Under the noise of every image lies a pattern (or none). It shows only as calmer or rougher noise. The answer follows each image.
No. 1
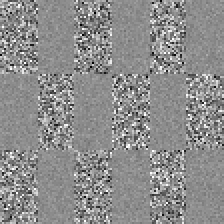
a checkerboard
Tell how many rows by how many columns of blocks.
3 by 6
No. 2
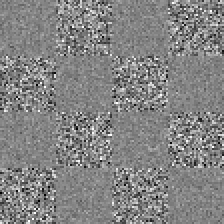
a checkerboard
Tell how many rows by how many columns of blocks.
4 by 4
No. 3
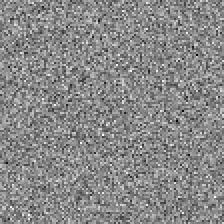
only noise
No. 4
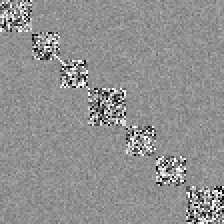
blocks along the diagonal
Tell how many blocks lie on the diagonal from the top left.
7
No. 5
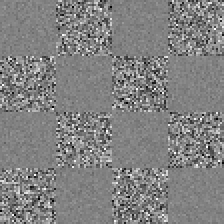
a checkerboard
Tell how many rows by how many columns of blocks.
4 by 4
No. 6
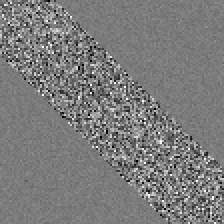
a diagonal band
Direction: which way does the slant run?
top left to bottom right
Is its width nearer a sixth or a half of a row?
a half
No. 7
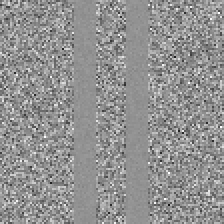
bands of columns
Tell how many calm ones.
2
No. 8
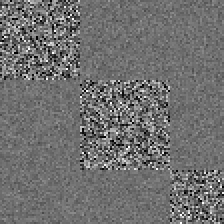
blocks along the diagonal
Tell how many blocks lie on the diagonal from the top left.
3
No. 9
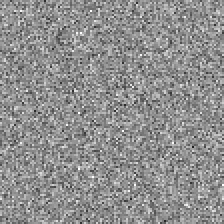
only noise
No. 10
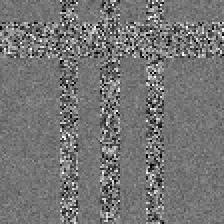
bands of rows crossing bands of columns
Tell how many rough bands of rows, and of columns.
1 and 3
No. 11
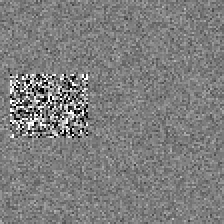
one block
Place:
middle left
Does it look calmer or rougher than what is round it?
rougher
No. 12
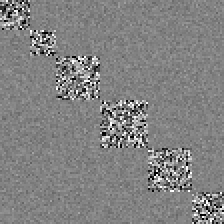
blocks along the diagonal
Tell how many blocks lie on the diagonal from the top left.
6
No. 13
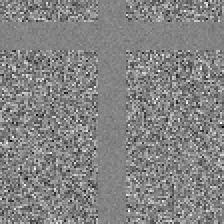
bands of rows crossing bands of columns
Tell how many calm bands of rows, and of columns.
1 and 1
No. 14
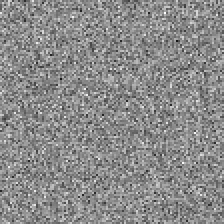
only noise
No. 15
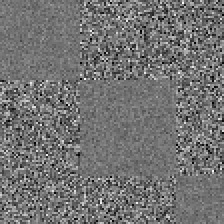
blocks along the diagonal
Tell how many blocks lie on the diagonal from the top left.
3
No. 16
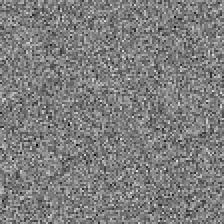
only noise
